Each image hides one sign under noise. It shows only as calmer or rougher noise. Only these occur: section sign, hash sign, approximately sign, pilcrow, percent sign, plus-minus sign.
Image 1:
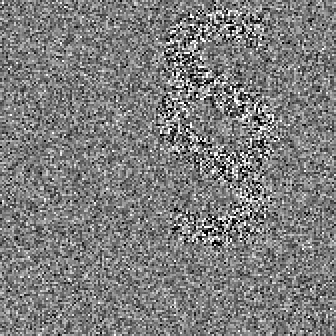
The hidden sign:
section sign
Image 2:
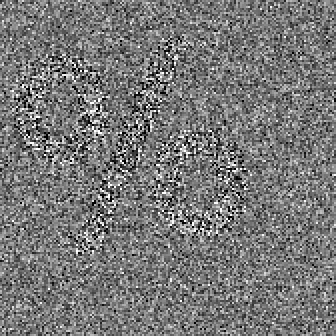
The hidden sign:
percent sign
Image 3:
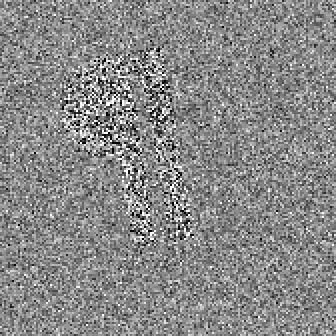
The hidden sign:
pilcrow
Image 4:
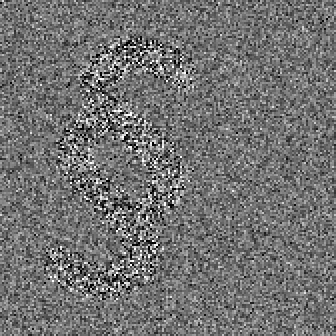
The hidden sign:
section sign
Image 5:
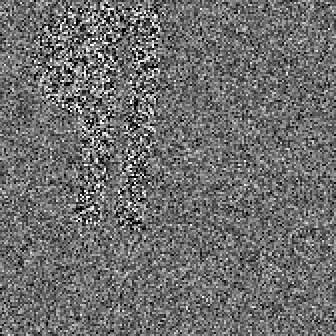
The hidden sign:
pilcrow
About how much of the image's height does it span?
two thirds
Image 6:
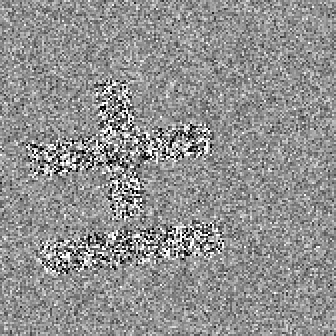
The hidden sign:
plus-minus sign
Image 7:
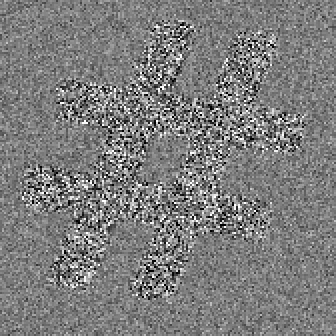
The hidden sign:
hash sign
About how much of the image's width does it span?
nearly all
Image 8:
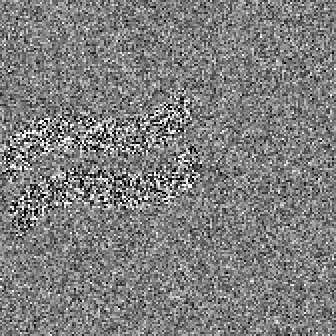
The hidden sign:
approximately sign
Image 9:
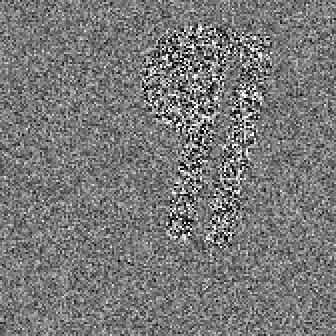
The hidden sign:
pilcrow
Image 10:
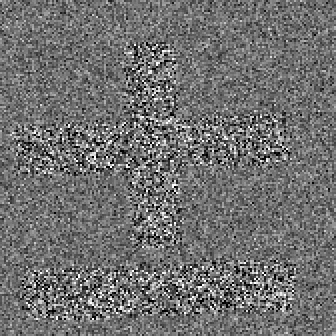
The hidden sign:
plus-minus sign
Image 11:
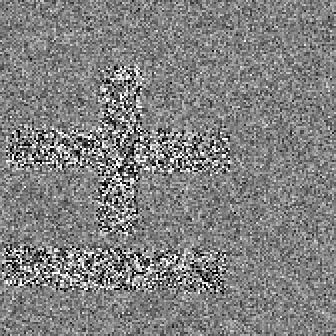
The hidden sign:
plus-minus sign
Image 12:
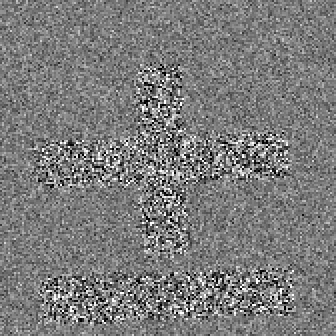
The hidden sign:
plus-minus sign
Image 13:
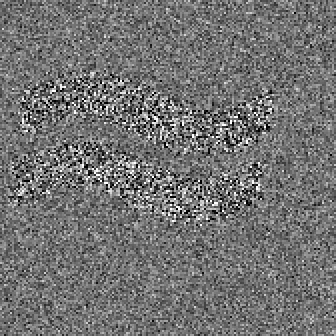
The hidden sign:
approximately sign
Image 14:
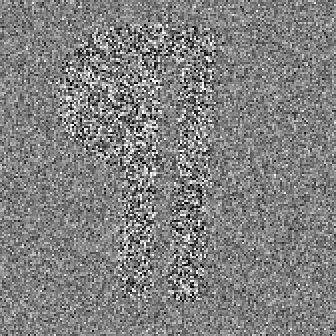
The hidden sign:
pilcrow
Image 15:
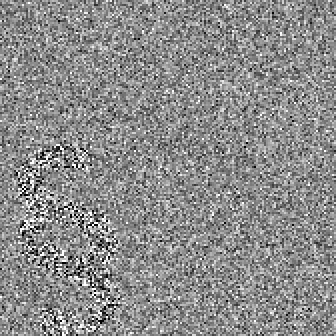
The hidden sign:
section sign
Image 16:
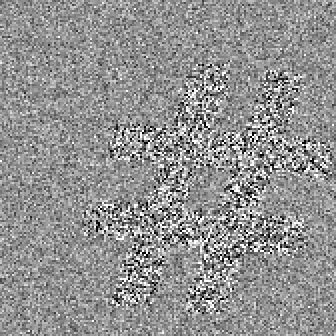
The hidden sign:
hash sign
